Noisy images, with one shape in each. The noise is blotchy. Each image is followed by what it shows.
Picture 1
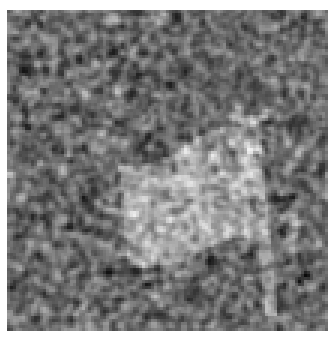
light flag
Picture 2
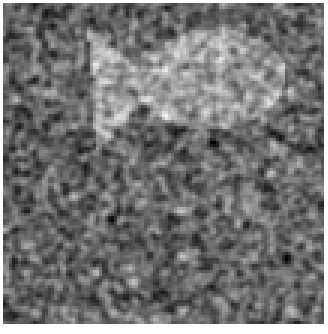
light fish
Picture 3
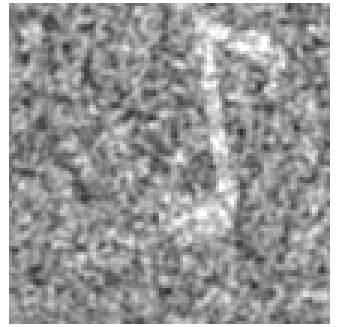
light musical note
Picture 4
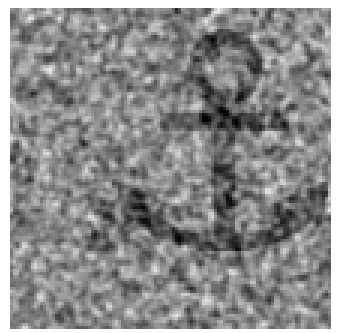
dark anchor
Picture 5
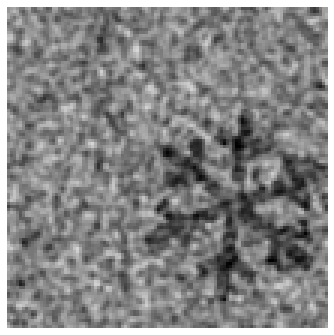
dark snowflake
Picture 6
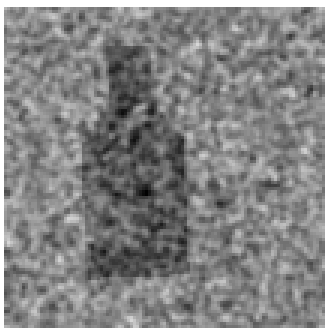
dark bottle
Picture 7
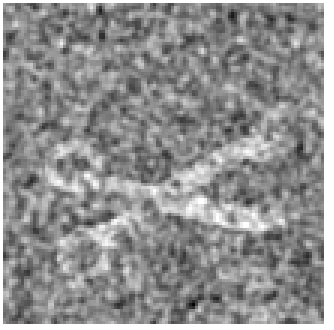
light pair of scissors
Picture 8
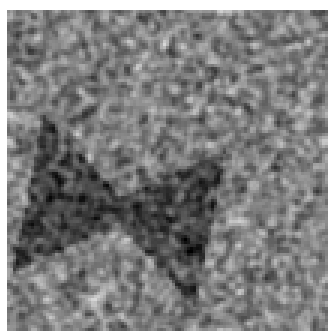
dark bow tie
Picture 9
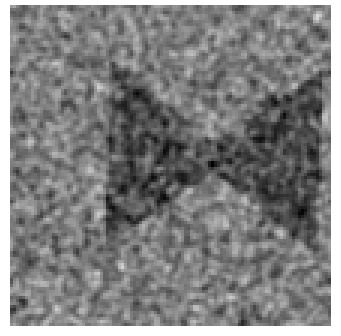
dark bow tie
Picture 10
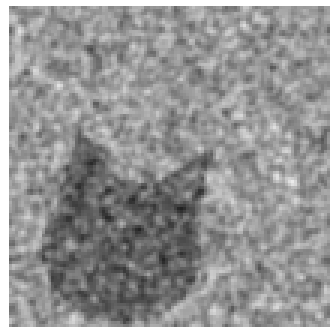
dark cat's head
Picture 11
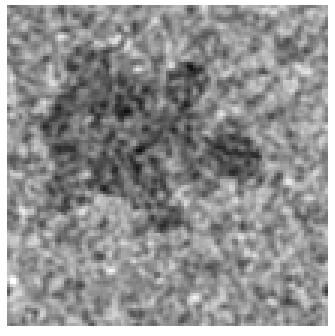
dark turtle
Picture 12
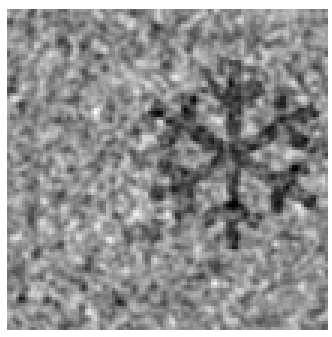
dark snowflake
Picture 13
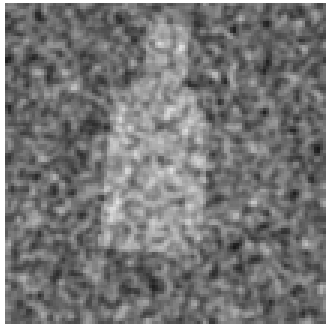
light bottle
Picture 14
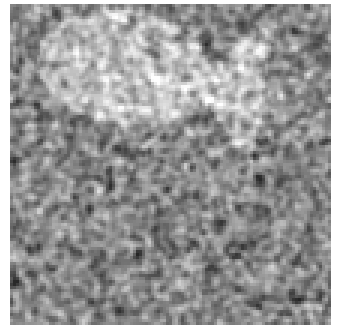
light fish
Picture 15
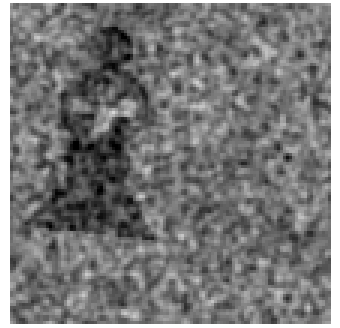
dark chess bishop
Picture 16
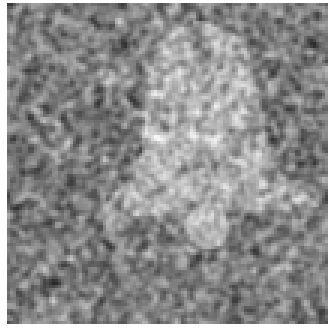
light bell
